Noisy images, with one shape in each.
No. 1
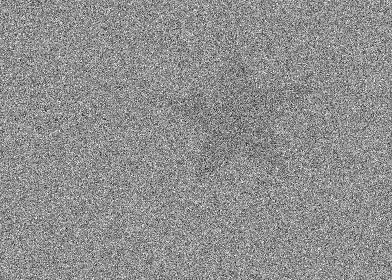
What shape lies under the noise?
star
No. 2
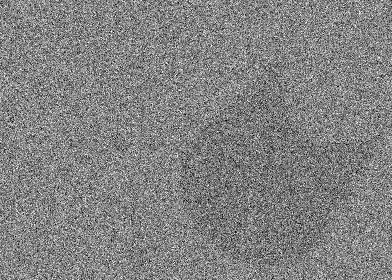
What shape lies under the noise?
cat's head
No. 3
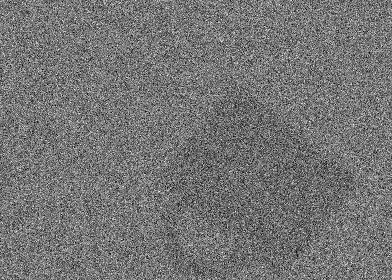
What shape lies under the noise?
cup
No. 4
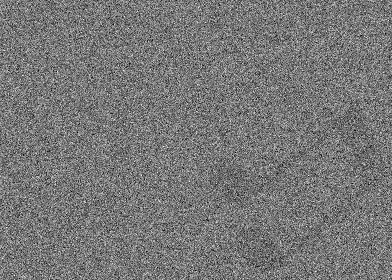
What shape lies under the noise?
pair of musical notes
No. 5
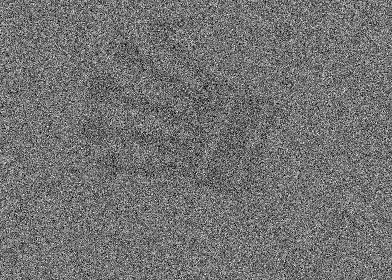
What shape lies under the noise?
chess queen
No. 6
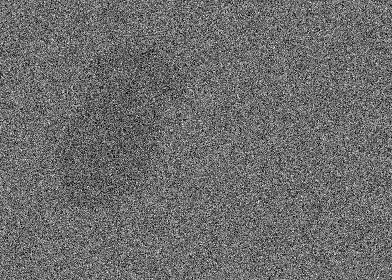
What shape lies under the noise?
footprint
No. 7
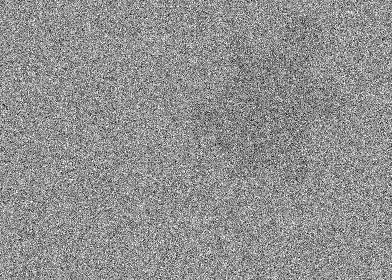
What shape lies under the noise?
turtle
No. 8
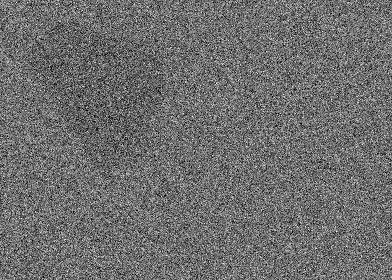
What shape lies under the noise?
cloud
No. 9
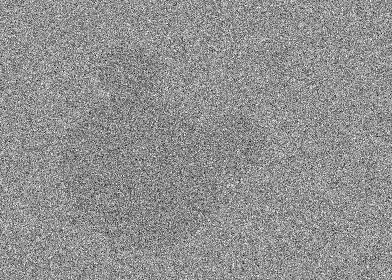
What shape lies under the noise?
bear's head
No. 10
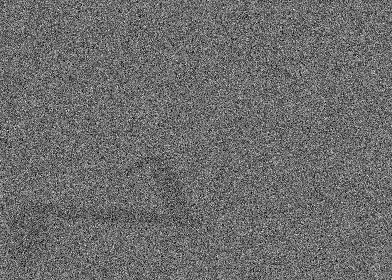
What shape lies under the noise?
musical note
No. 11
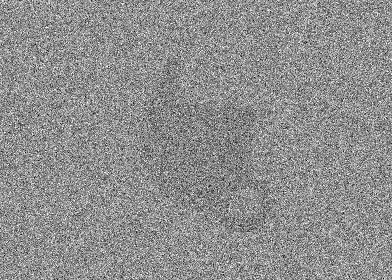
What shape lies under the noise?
teapot
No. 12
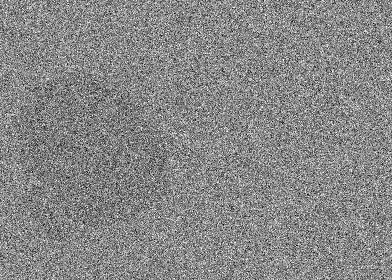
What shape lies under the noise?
apple
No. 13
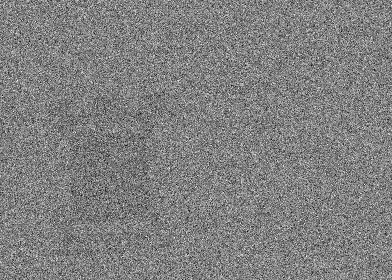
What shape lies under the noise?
chess rook
